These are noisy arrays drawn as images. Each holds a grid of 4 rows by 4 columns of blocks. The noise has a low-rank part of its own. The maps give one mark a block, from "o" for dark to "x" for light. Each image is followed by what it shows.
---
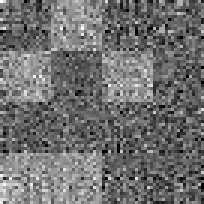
o x o o
x o x o
o o o o
x x o o
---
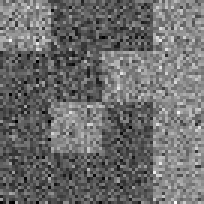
x o o x
o o x x
o x o x
o o o x
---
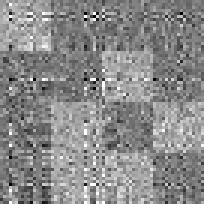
x o o o
o o x o
o x o x
o x x o
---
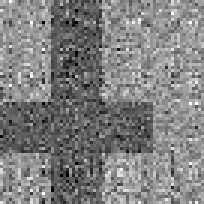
x o x x
x o x x
o o o x
x o x x
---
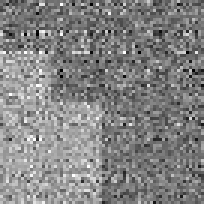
o o o o
x o o o
x x o o
x x o o
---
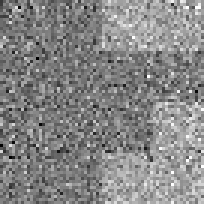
o o x x
o o o o
o o o x
o o x x
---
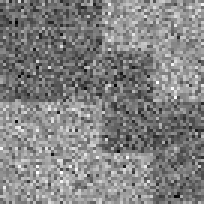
o o x x
o o o x
x x o o
x x x o
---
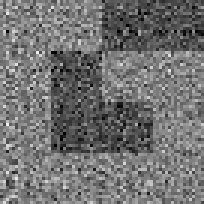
x x o o
x o x x
x o o x
x x x x
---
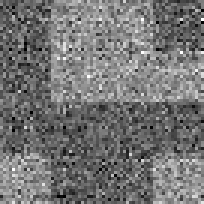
o x x o
o x x x
o o o o
x o o x
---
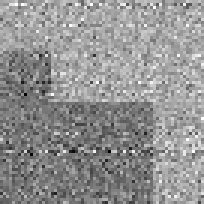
x x x x
o x x x
o o o x
o o o x
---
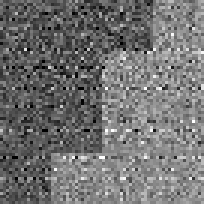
o o o x
o o x x
o o x x
o x x x
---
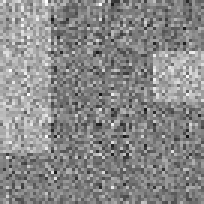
x o o o
x o o x
x o o o
o o o o
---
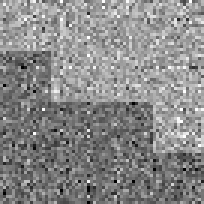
x x x x
o x x x
o o o x
o o o o
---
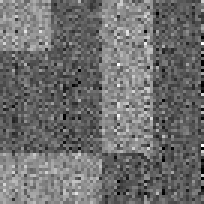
x o x o
o o x o
o o x o
x x o o
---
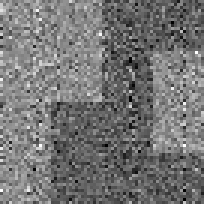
x x o o
x x o x
x o o x
x o o o
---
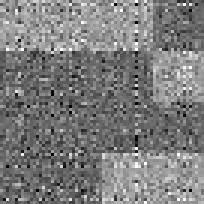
x x x o
o o o x
o o o o
o o x x
